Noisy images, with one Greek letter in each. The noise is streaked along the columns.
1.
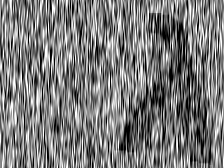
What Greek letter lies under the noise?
lambda
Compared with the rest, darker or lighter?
darker
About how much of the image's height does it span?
nearly all
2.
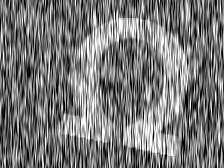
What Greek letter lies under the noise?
omega
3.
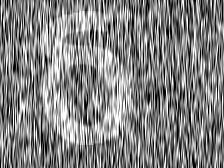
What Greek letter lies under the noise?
delta
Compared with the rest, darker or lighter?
lighter
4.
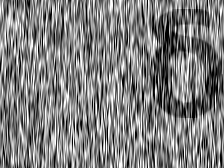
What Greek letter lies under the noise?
delta
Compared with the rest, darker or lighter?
darker
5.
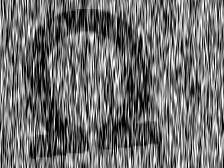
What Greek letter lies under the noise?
omega
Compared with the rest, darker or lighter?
darker
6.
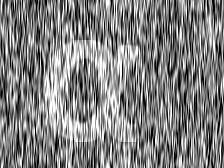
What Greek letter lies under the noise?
alpha
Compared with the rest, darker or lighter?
lighter
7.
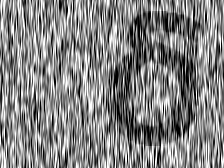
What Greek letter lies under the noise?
delta
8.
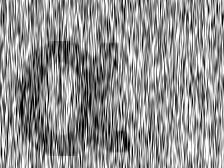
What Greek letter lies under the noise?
alpha
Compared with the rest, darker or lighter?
darker
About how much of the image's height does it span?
two thirds
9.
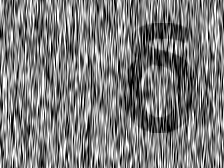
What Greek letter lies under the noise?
delta
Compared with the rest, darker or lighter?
darker
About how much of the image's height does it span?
two thirds
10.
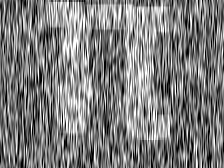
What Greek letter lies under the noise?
pi
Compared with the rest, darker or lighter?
lighter
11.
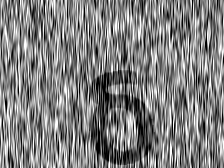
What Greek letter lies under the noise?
delta
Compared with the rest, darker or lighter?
darker
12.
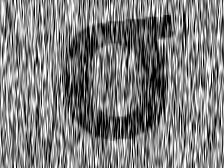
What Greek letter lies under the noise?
sigma
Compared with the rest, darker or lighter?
darker
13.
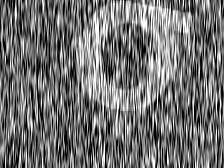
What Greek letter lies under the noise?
sigma
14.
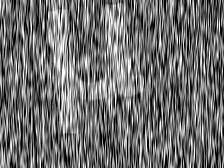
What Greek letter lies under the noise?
mu
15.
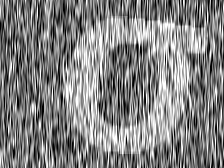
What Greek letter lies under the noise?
sigma
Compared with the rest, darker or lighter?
lighter
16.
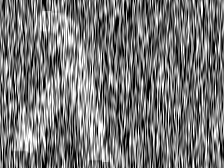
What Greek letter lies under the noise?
lambda
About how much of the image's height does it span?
nearly all
